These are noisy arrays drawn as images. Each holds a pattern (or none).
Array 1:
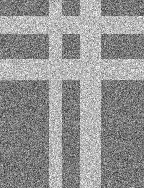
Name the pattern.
bands of rows crossing bands of columns
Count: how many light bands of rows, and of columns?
2 and 2
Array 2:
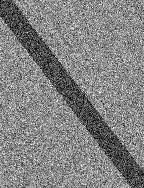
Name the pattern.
a diagonal band
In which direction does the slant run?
top left to bottom right
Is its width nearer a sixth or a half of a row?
a sixth
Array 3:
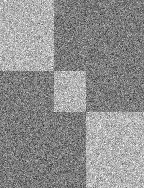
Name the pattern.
blocks along the diagonal
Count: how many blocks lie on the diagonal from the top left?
3
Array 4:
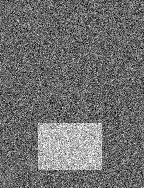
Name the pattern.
one block
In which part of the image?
bottom middle
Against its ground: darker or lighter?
lighter
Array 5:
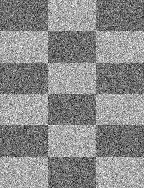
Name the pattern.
a checkerboard
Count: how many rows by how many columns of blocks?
6 by 3
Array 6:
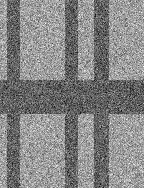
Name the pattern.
bands of rows crossing bands of columns
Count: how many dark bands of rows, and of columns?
1 and 3
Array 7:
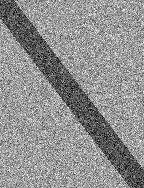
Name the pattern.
a diagonal band
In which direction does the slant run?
top left to bottom right
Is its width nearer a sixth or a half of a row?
a sixth
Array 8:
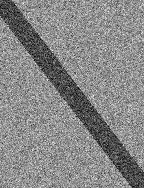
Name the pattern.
a diagonal band
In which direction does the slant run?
top left to bottom right
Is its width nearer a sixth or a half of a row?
a sixth
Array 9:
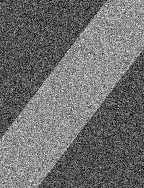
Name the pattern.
a diagonal band
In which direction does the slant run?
bottom left to top right
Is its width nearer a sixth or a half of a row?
a half
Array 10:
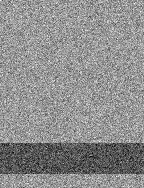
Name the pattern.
one band of rows
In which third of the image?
bottom
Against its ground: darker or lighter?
darker
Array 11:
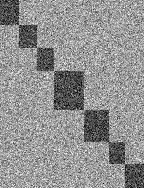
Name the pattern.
blocks along the diagonal
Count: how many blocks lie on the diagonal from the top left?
7
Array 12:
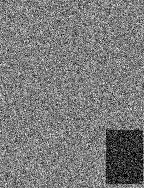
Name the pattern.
one block
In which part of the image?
bottom right
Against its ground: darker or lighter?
darker
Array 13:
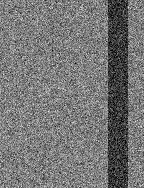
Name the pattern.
one band of columns
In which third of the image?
right
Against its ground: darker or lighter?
darker
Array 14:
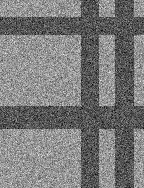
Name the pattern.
bands of rows crossing bands of columns
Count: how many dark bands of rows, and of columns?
2 and 2
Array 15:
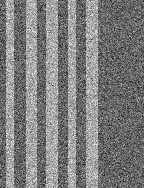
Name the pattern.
bands of columns
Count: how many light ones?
5
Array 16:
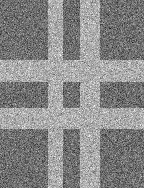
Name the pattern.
bands of rows crossing bands of columns
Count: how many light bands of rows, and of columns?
2 and 2
